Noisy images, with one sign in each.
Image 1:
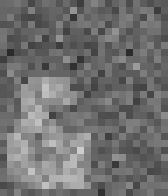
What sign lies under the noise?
ampersand
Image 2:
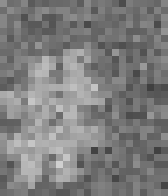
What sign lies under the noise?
hash sign
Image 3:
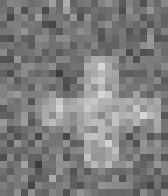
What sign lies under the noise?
plus sign
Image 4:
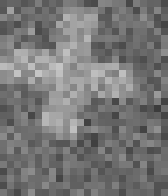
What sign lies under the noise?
plus sign
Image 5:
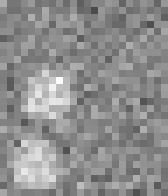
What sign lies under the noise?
colon
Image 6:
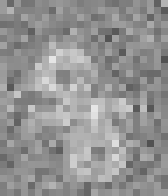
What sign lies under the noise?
percent sign
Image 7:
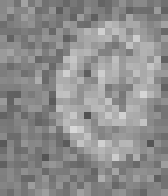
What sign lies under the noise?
at sign
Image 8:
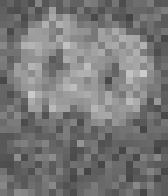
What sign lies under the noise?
infinity sign
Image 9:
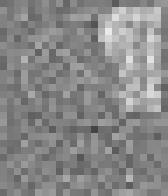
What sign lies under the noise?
pilcrow
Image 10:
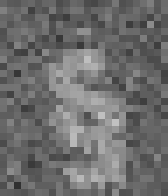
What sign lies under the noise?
section sign
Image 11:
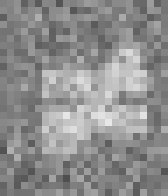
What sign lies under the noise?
not-equal sign
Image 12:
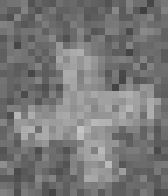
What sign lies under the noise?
plus sign
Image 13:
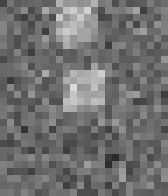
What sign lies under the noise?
colon
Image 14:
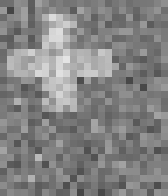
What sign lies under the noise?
plus sign
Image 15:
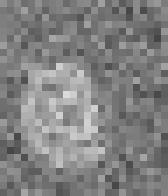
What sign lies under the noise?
at sign
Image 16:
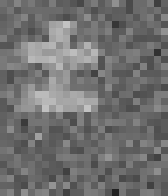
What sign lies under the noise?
plus-minus sign
